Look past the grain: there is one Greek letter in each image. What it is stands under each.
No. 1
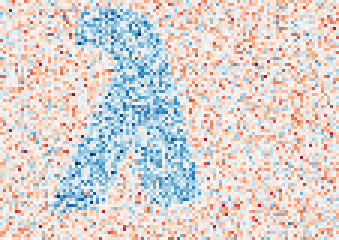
lambda
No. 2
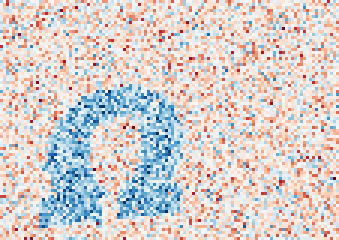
omega
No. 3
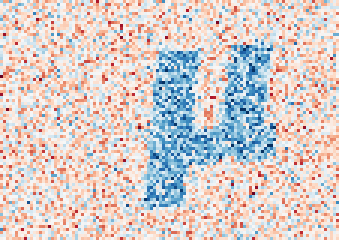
mu
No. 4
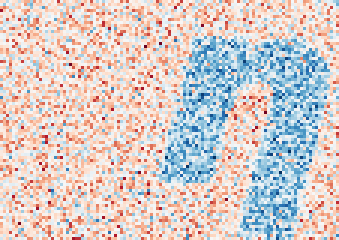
eta
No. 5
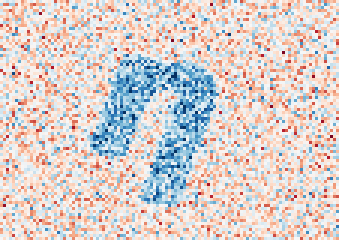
eta
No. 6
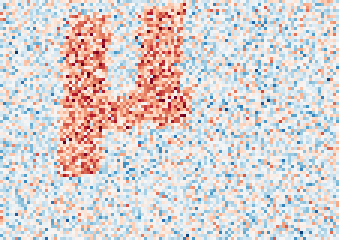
mu
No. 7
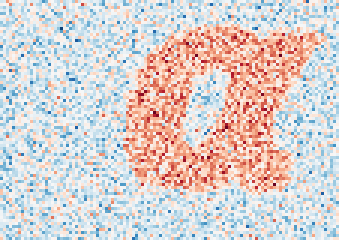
alpha
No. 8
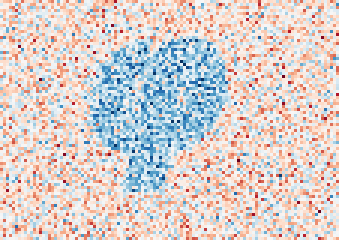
phi
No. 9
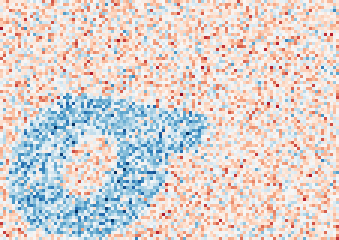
sigma
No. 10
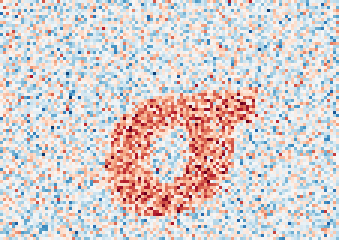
sigma
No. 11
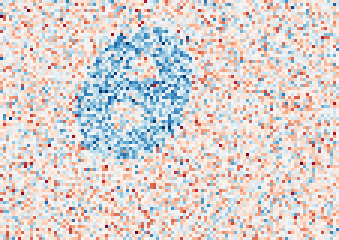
theta
